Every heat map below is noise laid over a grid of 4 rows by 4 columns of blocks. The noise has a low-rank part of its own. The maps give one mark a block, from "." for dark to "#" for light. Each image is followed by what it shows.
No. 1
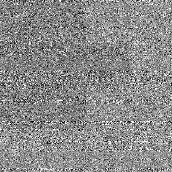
. . # #
. . . #
. . # #
# # # #
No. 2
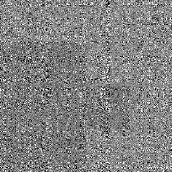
# # # #
. . # #
. . . #
. . # #
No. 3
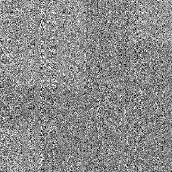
# # . #
# # . .
. . . .
# . . .
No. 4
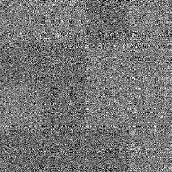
# # . #
. . # #
# . # #
. . . #
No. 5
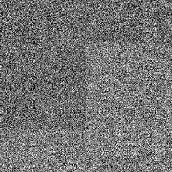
. . . .
. . # #
. . # #
# # # #
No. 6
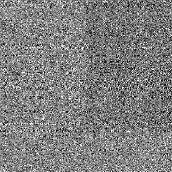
# # . .
# # . .
# # . .
# # # #
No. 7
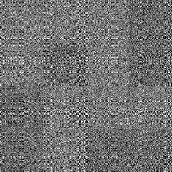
# # # .
# . # .
. # # #
. # . .
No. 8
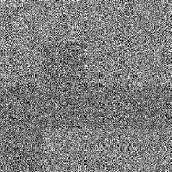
# # # #
# . # #
. . . .
. # # #
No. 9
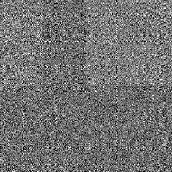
# . # #
# . # #
. . . .
. . . .
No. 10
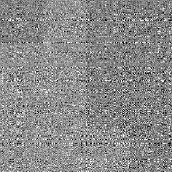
. # . .
# # . .
# # . .
# # # .
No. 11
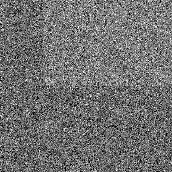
. # # #
. # # #
. . . .
. . . .
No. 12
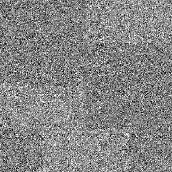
. . # #
. . . .
# # . .
. # # .
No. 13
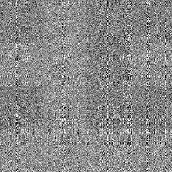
. # . .
# # . #
. # . .
# # # #
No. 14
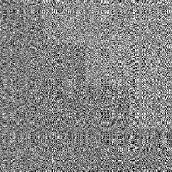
. # # #
. . # #
. . . #
. . . .
